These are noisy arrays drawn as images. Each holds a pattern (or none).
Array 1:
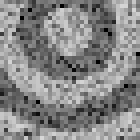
rings round one point
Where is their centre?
top middle
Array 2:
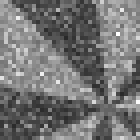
spokes from one point
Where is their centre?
bottom right
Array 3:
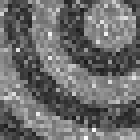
rings round one point
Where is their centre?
top right
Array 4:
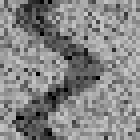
a wavy band
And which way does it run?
top to bottom
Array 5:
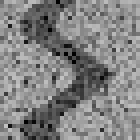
a wavy band
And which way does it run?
top to bottom
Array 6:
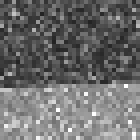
a sharp edge
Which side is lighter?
bottom
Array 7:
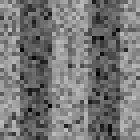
vertical stripes
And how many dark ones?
2
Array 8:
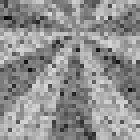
spokes from one point
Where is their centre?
top middle
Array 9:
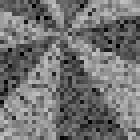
spokes from one point
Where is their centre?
top middle
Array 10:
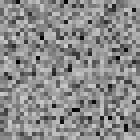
only noise
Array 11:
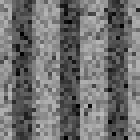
vertical stripes
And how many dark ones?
3
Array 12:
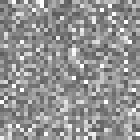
only noise
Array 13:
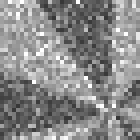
spokes from one point
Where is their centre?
bottom right
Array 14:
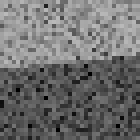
a sharp edge
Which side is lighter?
top
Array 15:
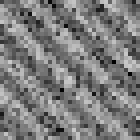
diagonal stripes
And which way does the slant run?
top left to bottom right
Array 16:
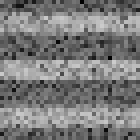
horizontal stripes
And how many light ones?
3
